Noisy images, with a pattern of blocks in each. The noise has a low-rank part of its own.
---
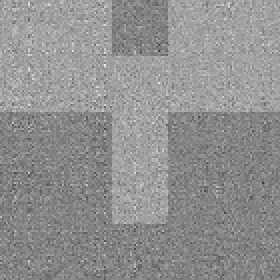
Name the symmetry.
left and right mirror each other
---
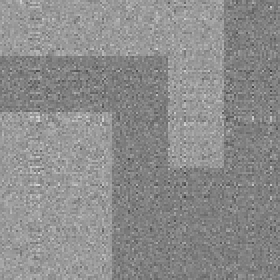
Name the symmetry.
no symmetry
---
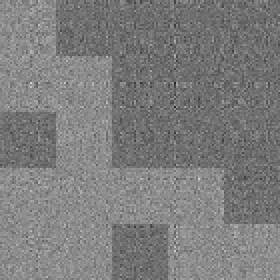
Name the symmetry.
mirrored about the diagonal from the bottom left
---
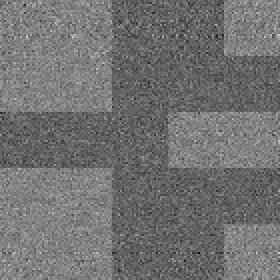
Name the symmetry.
top and bottom mirror each other
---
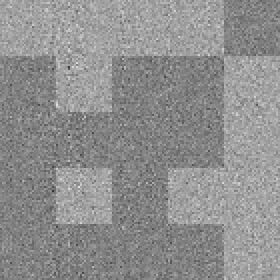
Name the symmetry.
mirrored about the diagonal from the bottom left
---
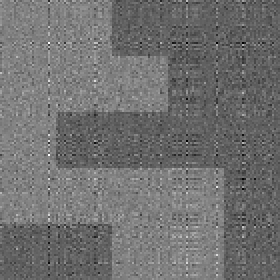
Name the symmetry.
no symmetry
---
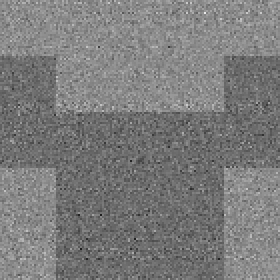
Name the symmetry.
left and right mirror each other
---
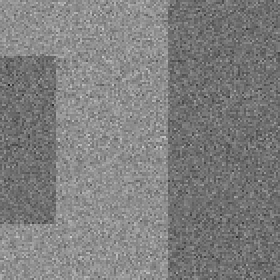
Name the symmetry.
top and bottom mirror each other
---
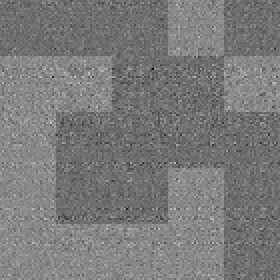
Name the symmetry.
mirrored about the diagonal from the bottom left
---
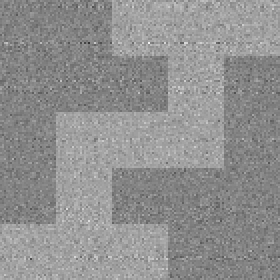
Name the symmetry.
the same after a half turn
